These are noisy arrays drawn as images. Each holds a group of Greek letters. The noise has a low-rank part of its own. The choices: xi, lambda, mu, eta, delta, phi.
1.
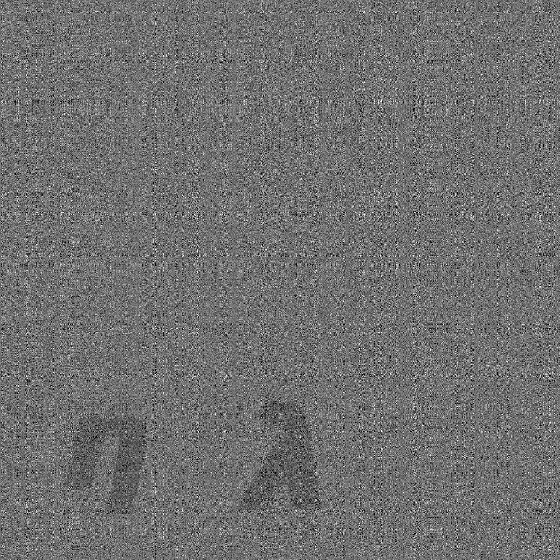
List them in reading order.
bottom left: eta; bottom middle: lambda
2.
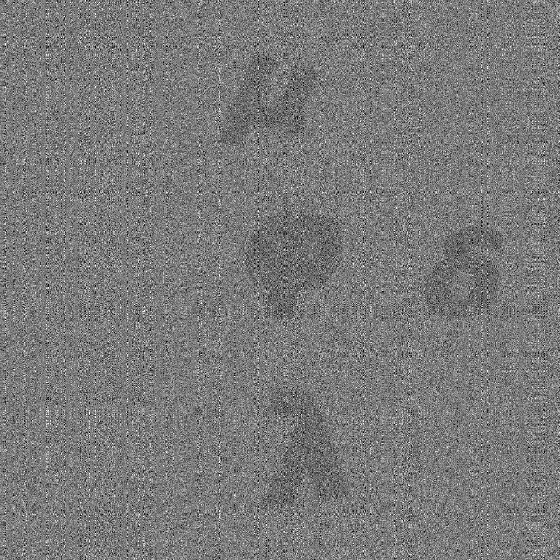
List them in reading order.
top middle: mu; centre: phi; middle right: delta; bottom middle: lambda
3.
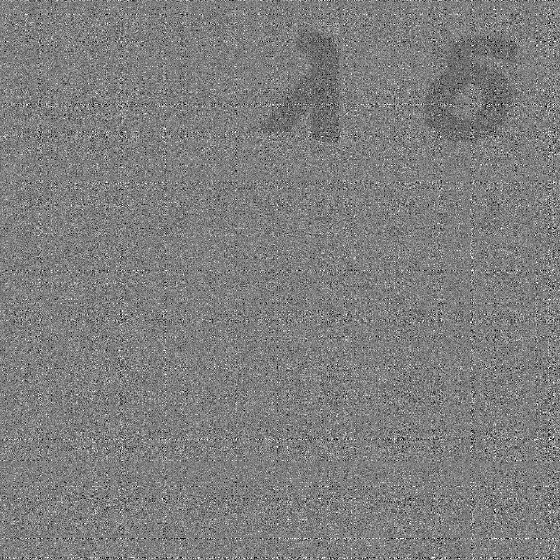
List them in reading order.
top middle: lambda; top right: delta
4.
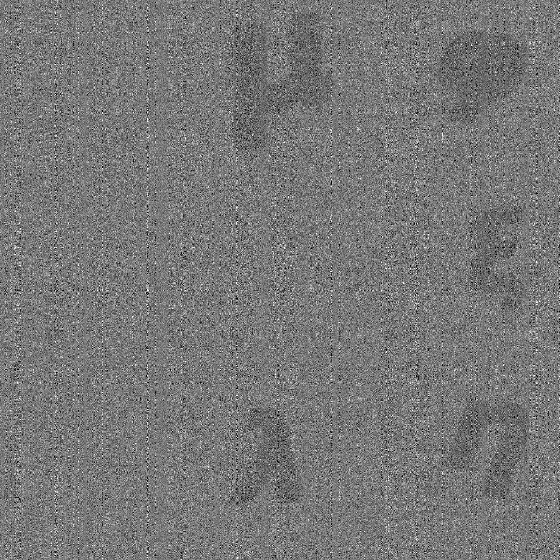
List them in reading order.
top middle: mu; top right: phi; middle right: xi; bottom middle: lambda; bottom right: eta
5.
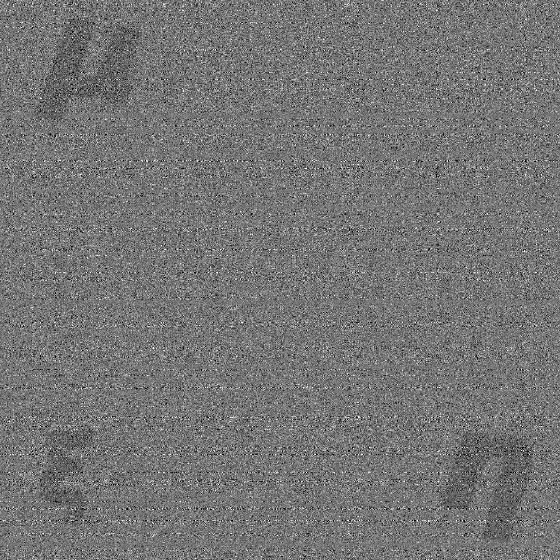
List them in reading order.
top left: mu; bottom left: xi; bottom right: eta
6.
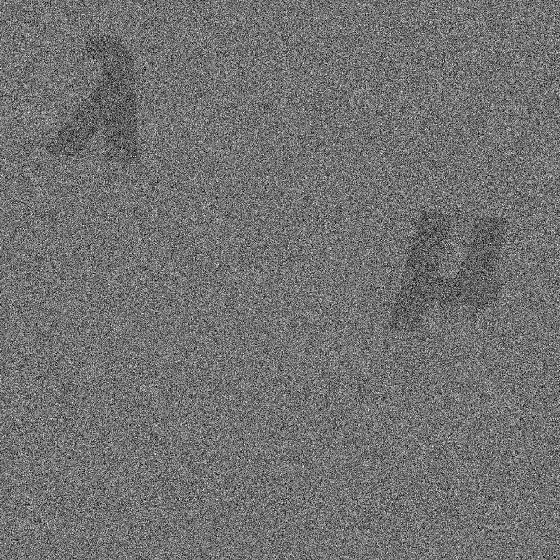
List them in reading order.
top left: lambda; middle right: mu
